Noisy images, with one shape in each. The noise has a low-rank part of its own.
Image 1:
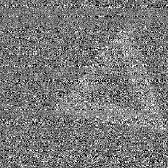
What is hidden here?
light triangle frame
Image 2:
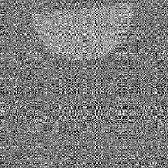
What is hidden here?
light half disc
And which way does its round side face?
down
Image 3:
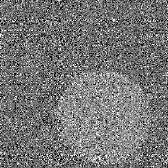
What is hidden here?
light disc
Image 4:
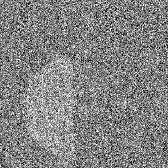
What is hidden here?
light half disc
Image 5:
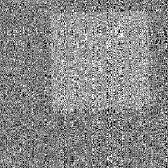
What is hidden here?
light square
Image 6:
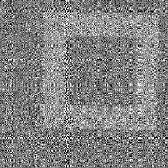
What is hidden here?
light square frame
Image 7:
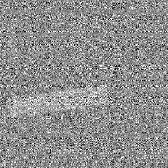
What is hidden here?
light bar
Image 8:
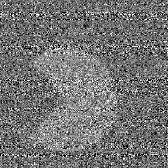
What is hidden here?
light disc with a wedge cut out
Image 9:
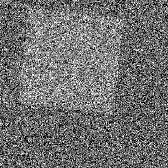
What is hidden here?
light square
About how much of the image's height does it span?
two thirds
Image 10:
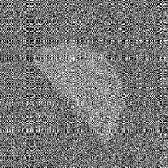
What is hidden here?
light half disc
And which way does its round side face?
up and right
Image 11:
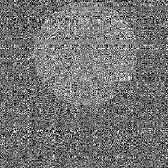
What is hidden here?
light disc
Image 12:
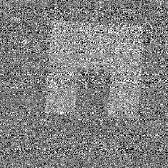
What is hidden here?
light square with a notch
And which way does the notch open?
down
